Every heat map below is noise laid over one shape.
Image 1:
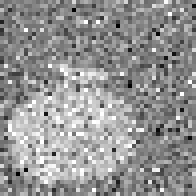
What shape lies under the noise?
apple
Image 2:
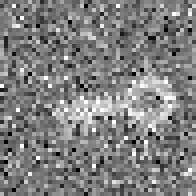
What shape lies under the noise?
key
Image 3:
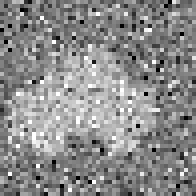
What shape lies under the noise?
car
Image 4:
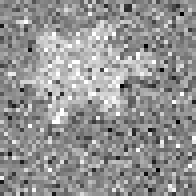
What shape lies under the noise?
turtle
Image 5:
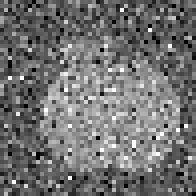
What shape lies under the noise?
apple
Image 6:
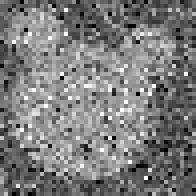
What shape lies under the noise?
bear's head
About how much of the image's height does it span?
nearly all
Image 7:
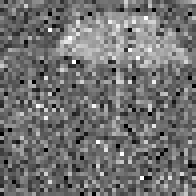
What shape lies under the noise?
umbrella
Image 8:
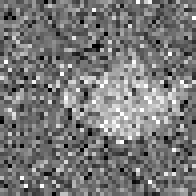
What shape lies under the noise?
teapot
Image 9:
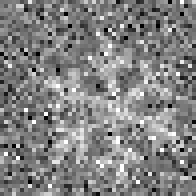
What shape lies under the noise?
snowflake
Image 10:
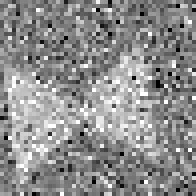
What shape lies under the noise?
bow tie
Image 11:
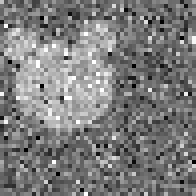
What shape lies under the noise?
bear's head
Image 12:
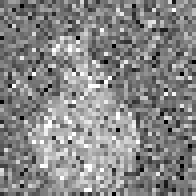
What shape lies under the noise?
pear
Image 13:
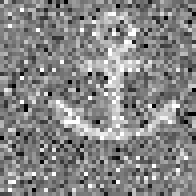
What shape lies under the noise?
anchor
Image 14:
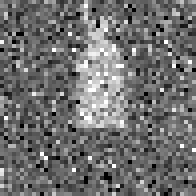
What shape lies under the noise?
bottle
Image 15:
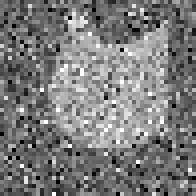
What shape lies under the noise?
cat's head
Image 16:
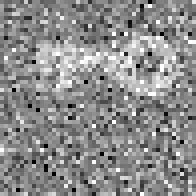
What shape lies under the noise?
key
